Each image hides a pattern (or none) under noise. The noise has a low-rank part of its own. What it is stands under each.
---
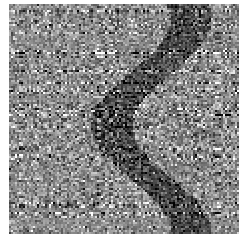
a wavy band
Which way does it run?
top to bottom
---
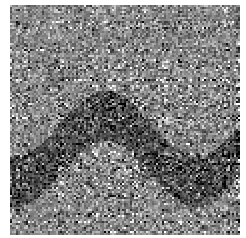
a wavy band
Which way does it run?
left to right
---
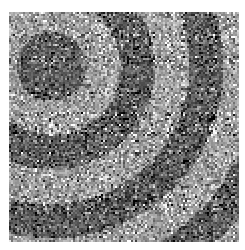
rings round one point
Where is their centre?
top left
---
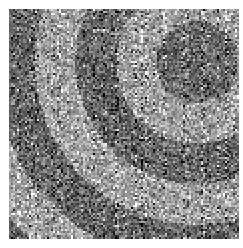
rings round one point
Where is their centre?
top right
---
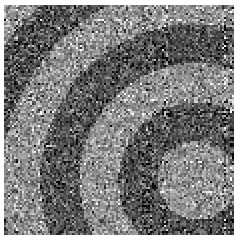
rings round one point
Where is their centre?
bottom right
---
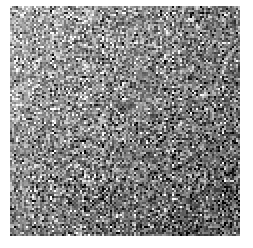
a smooth slope
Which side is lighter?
top left
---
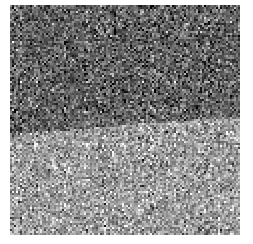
a sharp edge
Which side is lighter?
bottom
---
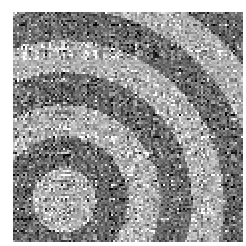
rings round one point
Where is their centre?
bottom left
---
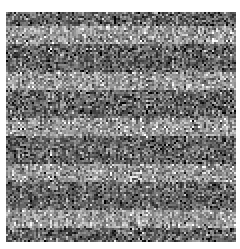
horizontal stripes
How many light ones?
5
